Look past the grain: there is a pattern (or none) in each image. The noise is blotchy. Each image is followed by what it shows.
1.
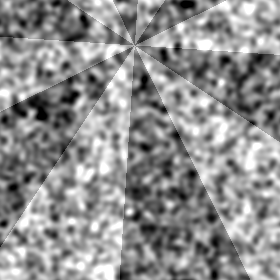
spokes from one point
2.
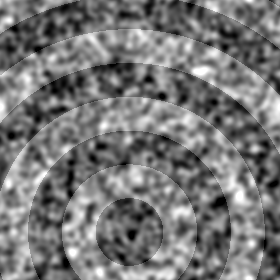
rings round one point
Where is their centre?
bottom middle
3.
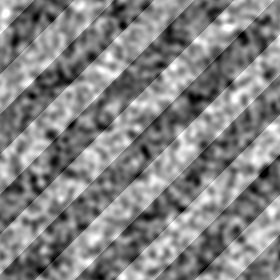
diagonal stripes
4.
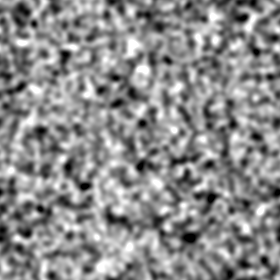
only noise
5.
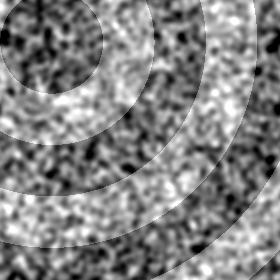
rings round one point
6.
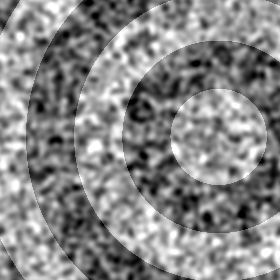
rings round one point
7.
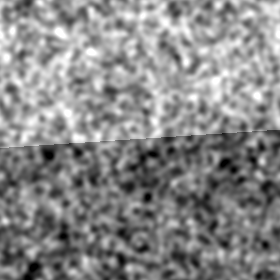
a sharp edge
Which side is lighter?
top
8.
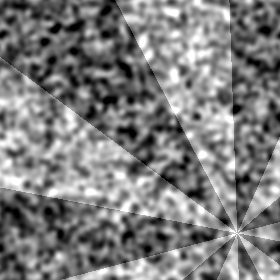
spokes from one point
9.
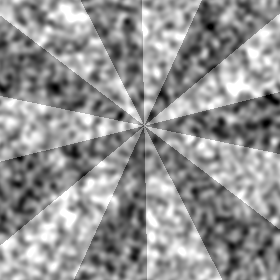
spokes from one point
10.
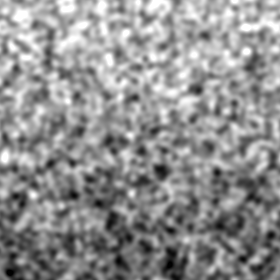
a smooth slope
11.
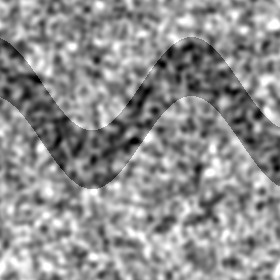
a wavy band
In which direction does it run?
left to right
